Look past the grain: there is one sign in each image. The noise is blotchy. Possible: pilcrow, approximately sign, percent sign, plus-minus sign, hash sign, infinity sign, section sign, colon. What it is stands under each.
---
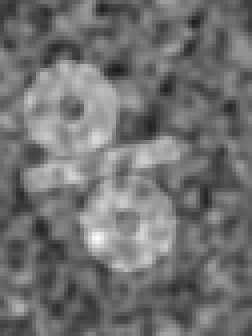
light percent sign
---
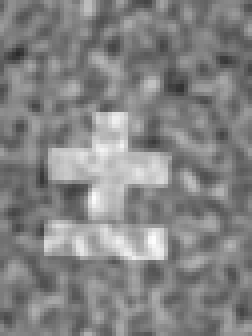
light plus-minus sign
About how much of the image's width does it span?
half
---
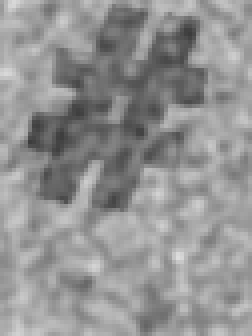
dark hash sign
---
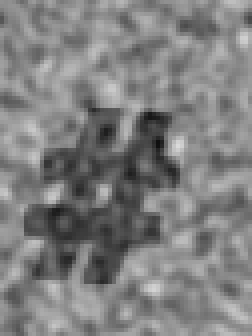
dark hash sign
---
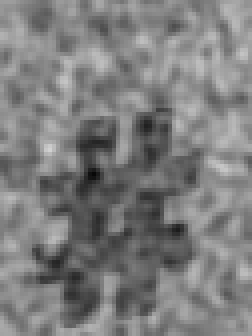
dark hash sign
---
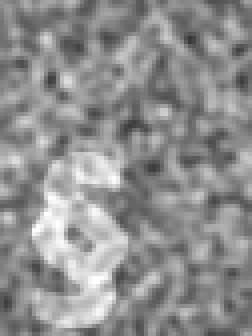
light section sign
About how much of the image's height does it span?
half
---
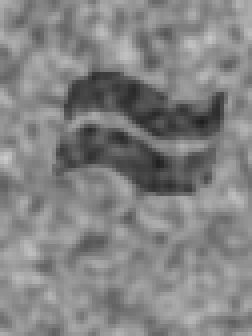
dark approximately sign
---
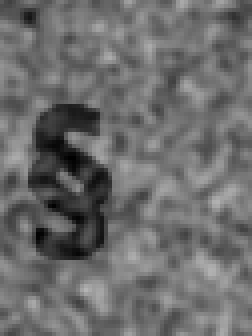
dark section sign
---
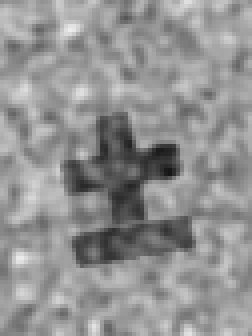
dark plus-minus sign
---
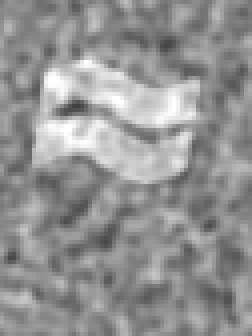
light approximately sign
